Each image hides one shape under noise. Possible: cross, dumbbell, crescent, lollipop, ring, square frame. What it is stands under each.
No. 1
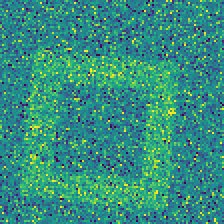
light square frame
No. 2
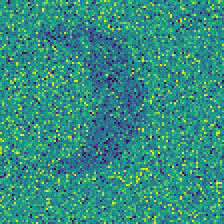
dark crescent
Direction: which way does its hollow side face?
left
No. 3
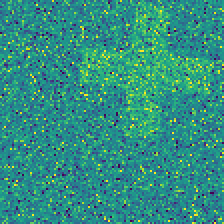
light cross
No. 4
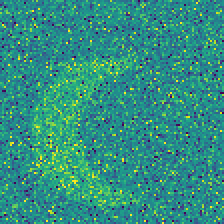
light crescent
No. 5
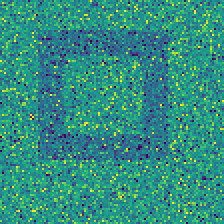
dark square frame
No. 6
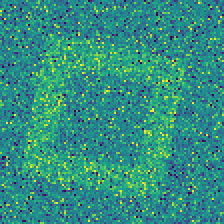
light square frame
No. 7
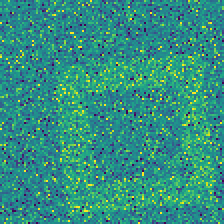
light square frame
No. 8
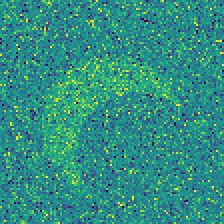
light crescent
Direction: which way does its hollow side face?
down and right
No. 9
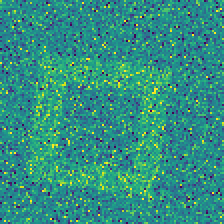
light square frame
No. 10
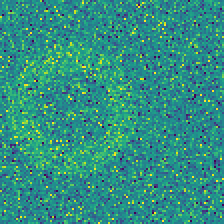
light ring
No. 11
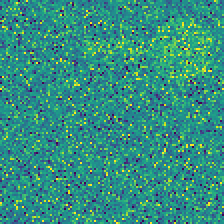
light lollipop
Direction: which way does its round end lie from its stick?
right
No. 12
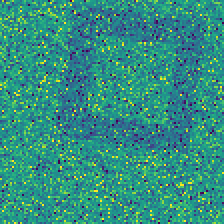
dark square frame
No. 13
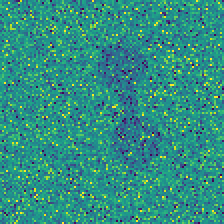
dark dumbbell
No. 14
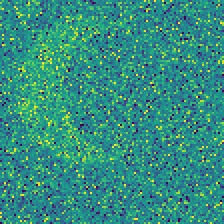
light crescent
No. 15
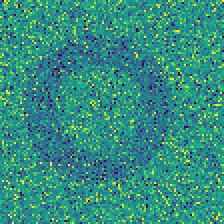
dark ring
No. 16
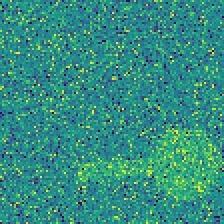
light lollipop
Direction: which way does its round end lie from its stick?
right
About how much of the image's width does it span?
two thirds
